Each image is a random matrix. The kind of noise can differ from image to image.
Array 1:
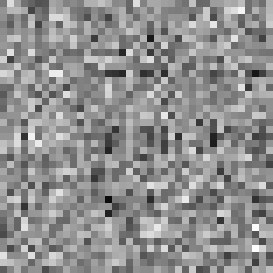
low rank plus noise
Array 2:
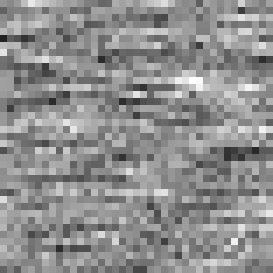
streaked along the rows
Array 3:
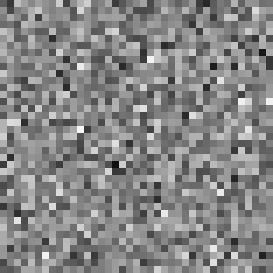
independent entries
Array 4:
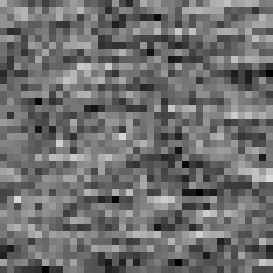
streaked along the rows
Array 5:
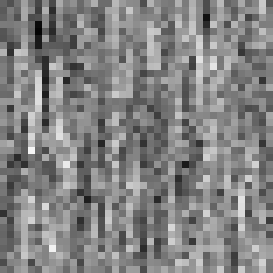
streaked along the columns
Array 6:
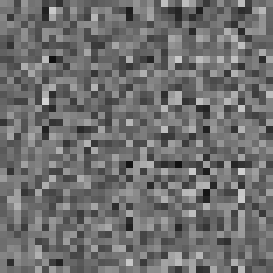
low rank plus noise
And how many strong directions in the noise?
two
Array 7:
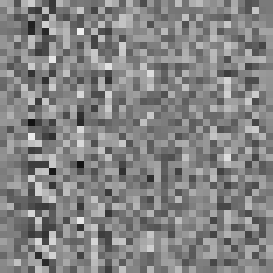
columns of uneven size
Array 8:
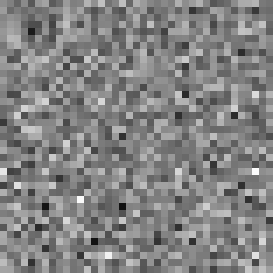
low rank plus noise
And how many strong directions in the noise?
two
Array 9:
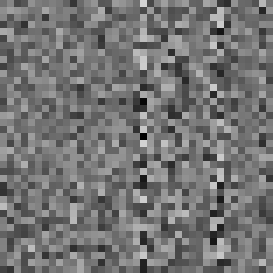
columns of uneven size
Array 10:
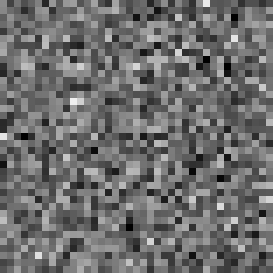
low rank plus noise
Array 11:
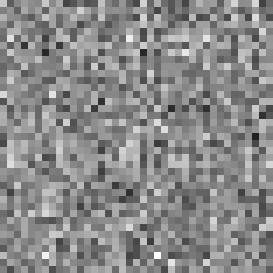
low rank plus noise
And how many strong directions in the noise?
one
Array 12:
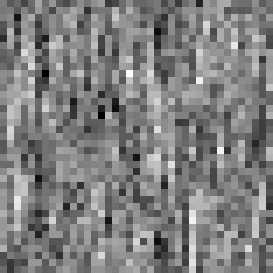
streaked along the columns
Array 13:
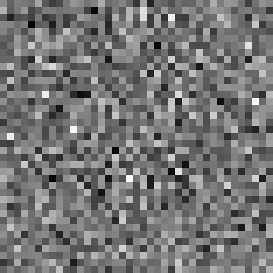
low rank plus noise
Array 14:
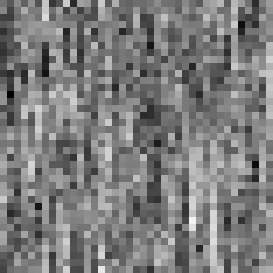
streaked along the columns
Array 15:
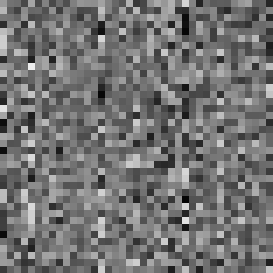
columns of uneven size
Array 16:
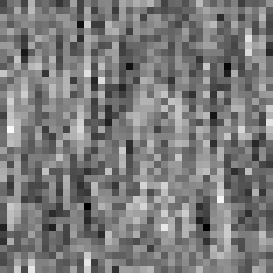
streaked along the columns
